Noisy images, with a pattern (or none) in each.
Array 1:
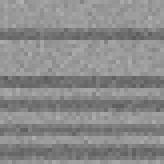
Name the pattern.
bands of rows
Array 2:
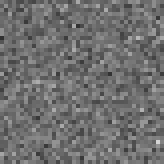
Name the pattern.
only noise
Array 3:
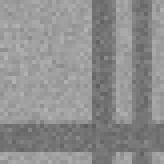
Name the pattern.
bands of rows crossing bands of columns
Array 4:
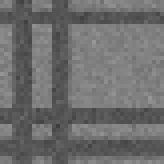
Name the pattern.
bands of rows crossing bands of columns
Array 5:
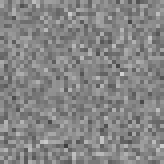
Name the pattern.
only noise
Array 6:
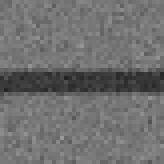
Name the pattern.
one band of rows
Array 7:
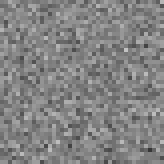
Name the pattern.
only noise
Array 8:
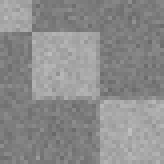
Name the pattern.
blocks along the diagonal
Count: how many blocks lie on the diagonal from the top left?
3
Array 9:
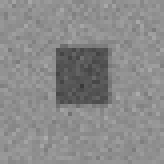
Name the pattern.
one block
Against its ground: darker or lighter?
darker
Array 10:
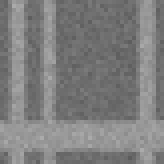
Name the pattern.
bands of rows crossing bands of columns
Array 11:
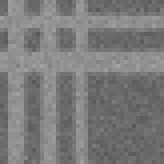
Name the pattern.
bands of rows crossing bands of columns
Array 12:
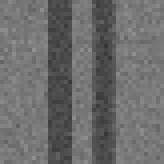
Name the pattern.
bands of columns
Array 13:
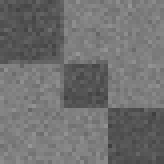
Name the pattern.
blocks along the diagonal
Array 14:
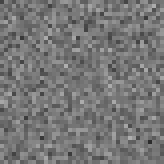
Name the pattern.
only noise
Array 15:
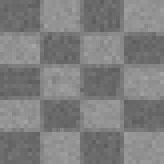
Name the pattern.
a checkerboard
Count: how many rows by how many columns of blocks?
5 by 4
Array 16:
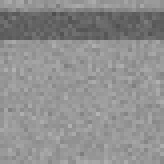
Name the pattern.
one band of rows
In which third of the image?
top
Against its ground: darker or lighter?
darker
